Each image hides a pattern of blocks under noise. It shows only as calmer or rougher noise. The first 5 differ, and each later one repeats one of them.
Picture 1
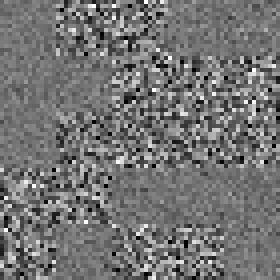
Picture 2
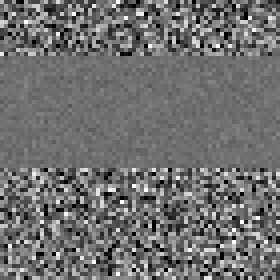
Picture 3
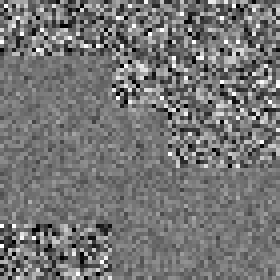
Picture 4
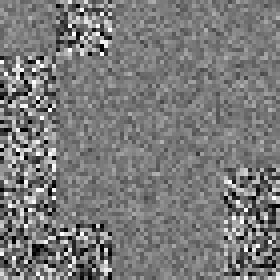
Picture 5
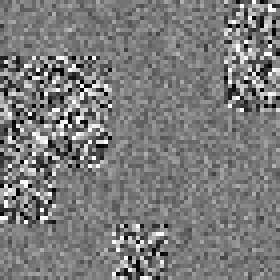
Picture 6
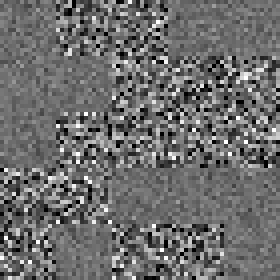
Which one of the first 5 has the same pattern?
1
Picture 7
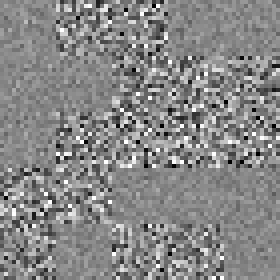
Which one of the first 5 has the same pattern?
1
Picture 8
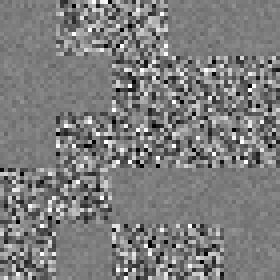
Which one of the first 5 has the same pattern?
1
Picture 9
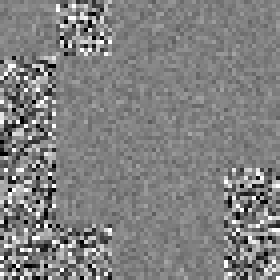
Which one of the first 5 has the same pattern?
4
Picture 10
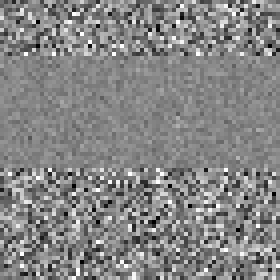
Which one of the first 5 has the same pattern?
2
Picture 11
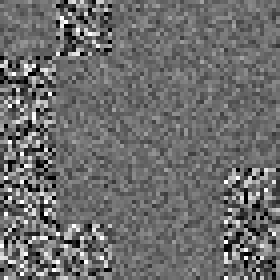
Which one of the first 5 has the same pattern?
4
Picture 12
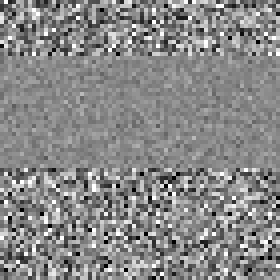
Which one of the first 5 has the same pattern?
2
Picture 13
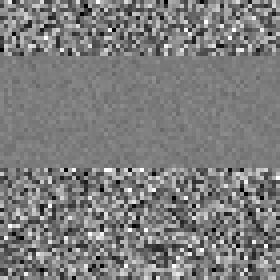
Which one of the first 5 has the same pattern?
2
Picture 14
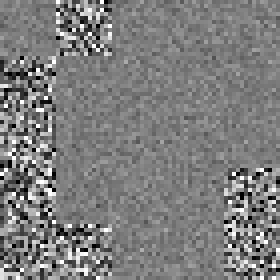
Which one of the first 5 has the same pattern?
4
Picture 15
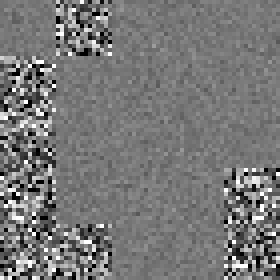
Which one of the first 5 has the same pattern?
4
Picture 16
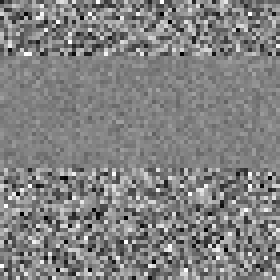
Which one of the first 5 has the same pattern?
2
